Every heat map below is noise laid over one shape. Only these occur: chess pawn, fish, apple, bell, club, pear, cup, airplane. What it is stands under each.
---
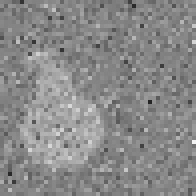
pear
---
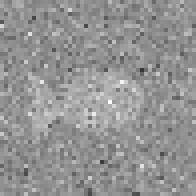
fish
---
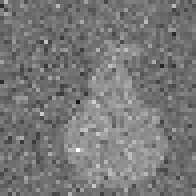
pear
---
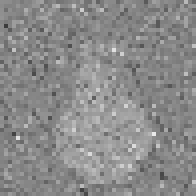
pear
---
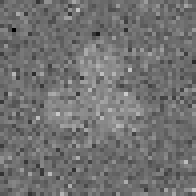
club
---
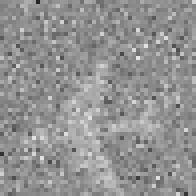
airplane
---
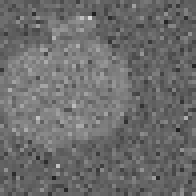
apple
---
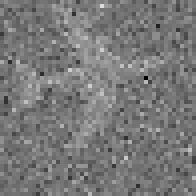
airplane
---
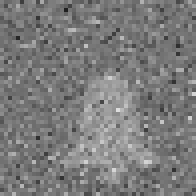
bell
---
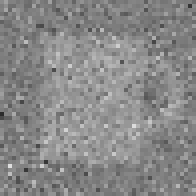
cup
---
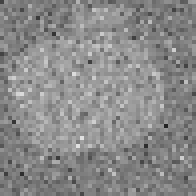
apple
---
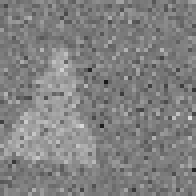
chess pawn
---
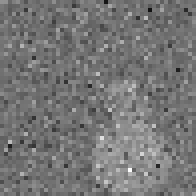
pear
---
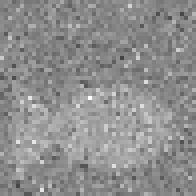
fish
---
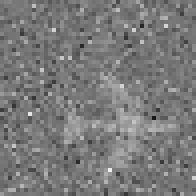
airplane
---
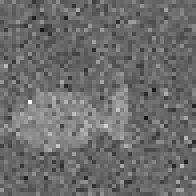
fish
